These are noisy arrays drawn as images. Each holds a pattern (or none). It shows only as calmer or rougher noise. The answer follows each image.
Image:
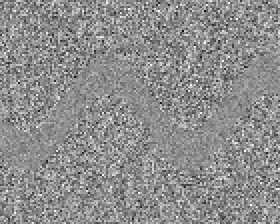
a wavy band
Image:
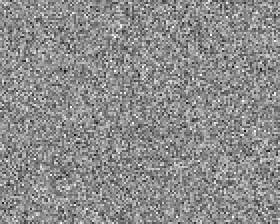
only noise
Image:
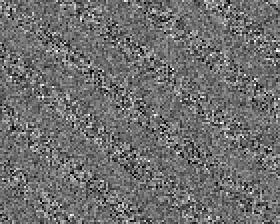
diagonal stripes
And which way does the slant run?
top left to bottom right
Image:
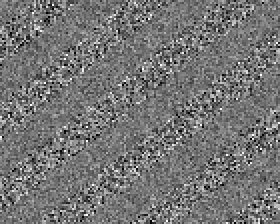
diagonal stripes
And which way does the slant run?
bottom left to top right
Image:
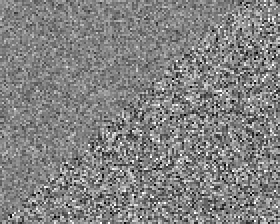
a sharp edge
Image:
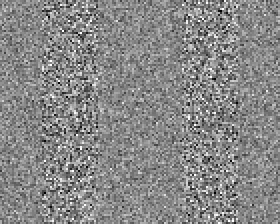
vertical stripes
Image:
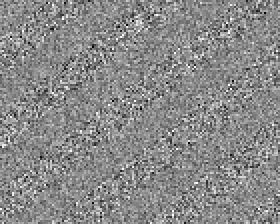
diagonal stripes
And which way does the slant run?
bottom left to top right
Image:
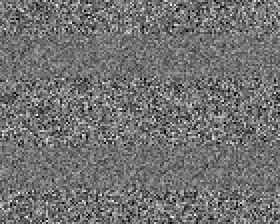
horizontal stripes
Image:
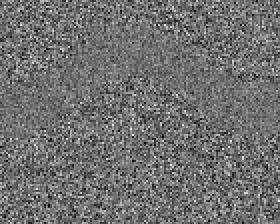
a wavy band
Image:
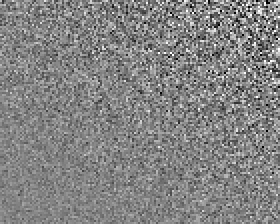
a smooth slope
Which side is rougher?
top right
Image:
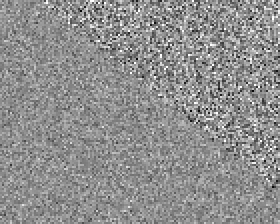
a sharp edge
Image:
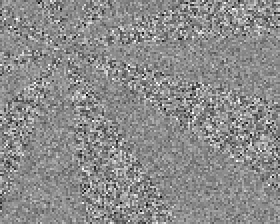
spokes from one point
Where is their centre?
top left
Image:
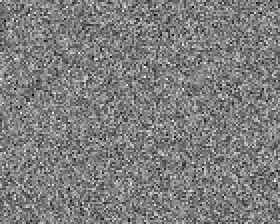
only noise
